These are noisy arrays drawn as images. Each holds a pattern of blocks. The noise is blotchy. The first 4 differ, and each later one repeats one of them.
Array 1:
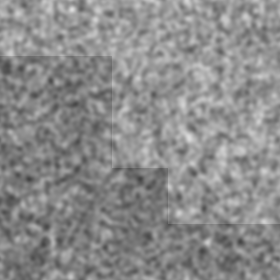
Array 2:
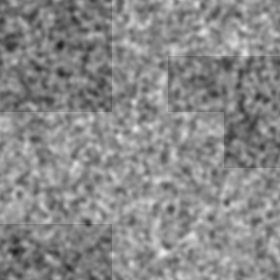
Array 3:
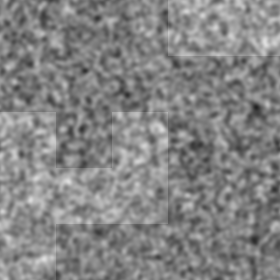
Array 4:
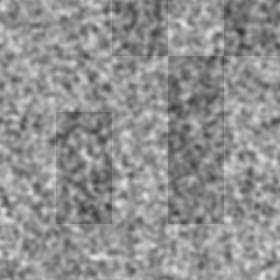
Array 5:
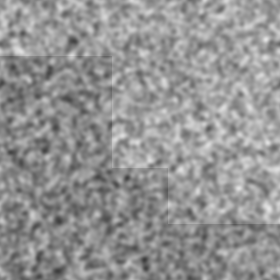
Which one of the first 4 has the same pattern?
1
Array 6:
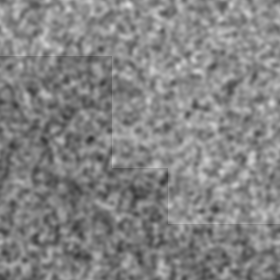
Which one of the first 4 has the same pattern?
1
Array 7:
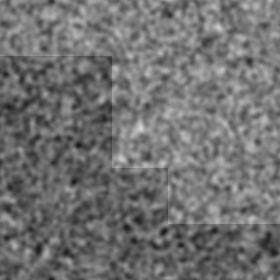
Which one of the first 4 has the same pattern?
1
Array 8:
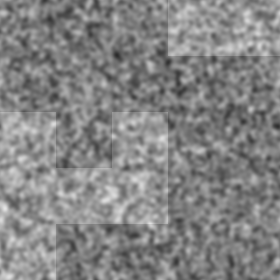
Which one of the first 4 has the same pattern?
3
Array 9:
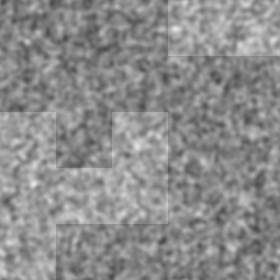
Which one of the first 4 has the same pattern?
3
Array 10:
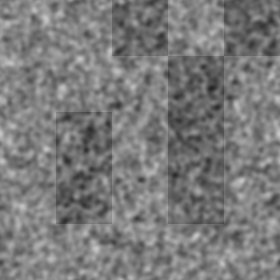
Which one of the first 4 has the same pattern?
4
